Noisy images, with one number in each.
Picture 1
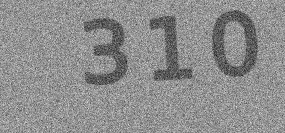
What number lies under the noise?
310
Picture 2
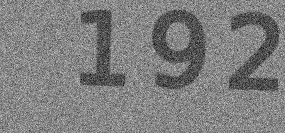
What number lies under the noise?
192
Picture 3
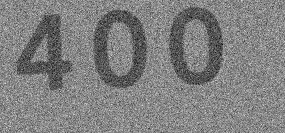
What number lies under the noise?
400
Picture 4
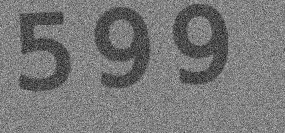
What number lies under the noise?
599
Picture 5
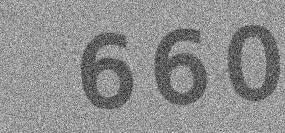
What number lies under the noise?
660
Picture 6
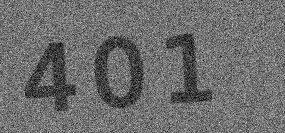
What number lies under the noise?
401
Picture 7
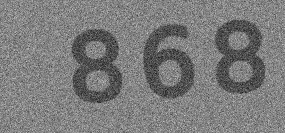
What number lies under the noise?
868
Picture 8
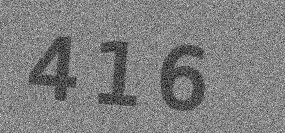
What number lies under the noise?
416
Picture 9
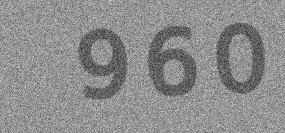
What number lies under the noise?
960
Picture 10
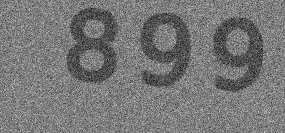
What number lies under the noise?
899
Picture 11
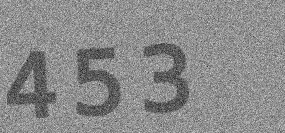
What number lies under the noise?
453
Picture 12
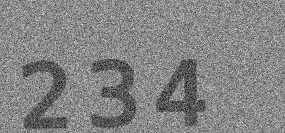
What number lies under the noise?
234
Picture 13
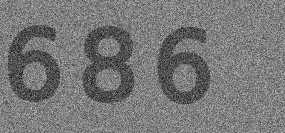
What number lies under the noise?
686
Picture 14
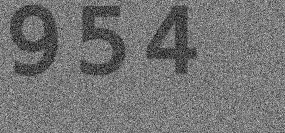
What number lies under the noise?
954
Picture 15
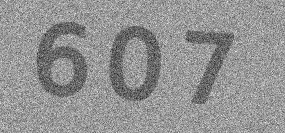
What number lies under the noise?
607
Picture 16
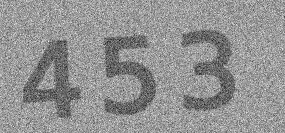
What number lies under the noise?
453
